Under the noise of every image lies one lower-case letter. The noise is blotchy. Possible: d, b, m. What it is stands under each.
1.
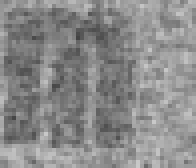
m
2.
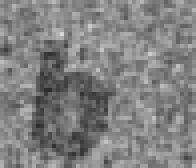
b
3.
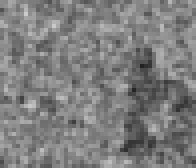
b
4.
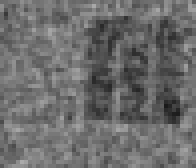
m
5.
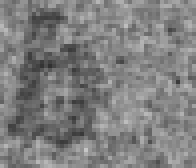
b
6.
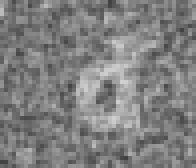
d
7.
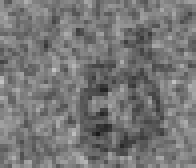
d
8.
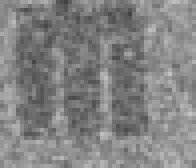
m
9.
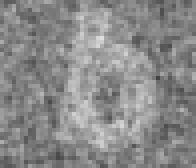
b
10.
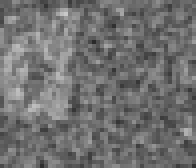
d
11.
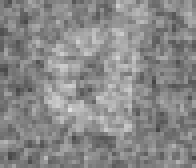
d
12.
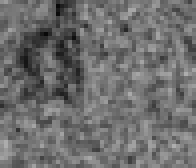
d
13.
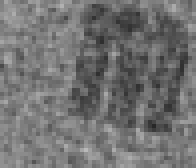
m
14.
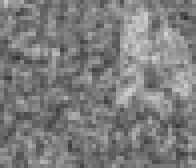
b
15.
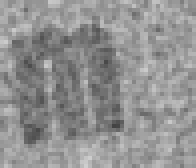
m
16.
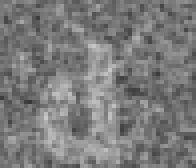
d
